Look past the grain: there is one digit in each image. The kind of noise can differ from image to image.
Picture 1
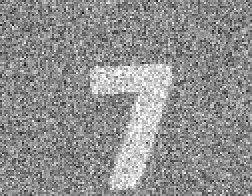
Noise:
independent entries
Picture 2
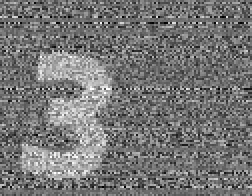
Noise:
rows of uneven size
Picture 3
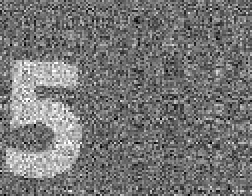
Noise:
low rank plus noise
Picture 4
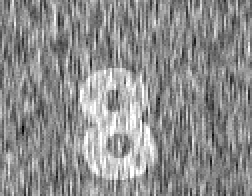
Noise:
streaked along the columns
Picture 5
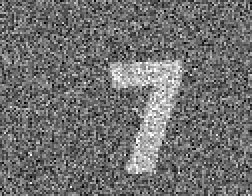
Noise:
independent entries
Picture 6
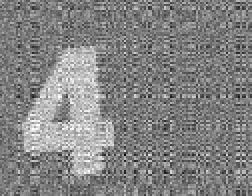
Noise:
low rank plus noise
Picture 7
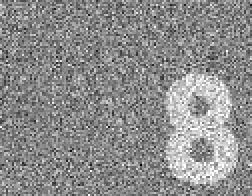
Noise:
low rank plus noise
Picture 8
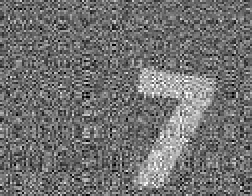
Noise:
low rank plus noise
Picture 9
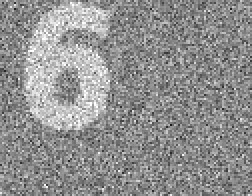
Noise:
independent entries
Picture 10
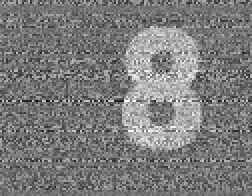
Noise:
rows of uneven size
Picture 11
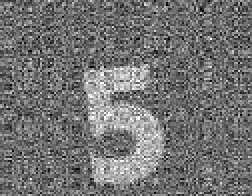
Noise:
low rank plus noise
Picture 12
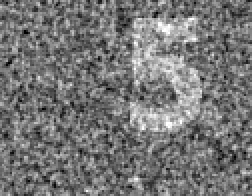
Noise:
blotchy
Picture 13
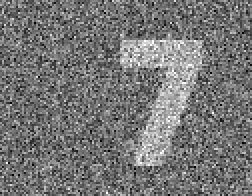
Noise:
independent entries
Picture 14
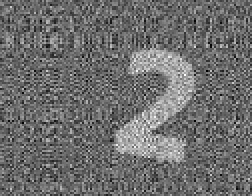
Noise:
low rank plus noise
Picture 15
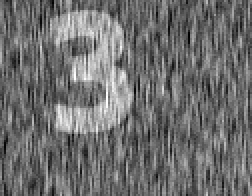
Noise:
streaked along the columns
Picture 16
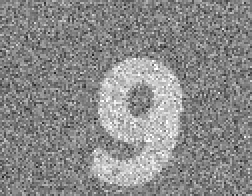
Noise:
independent entries
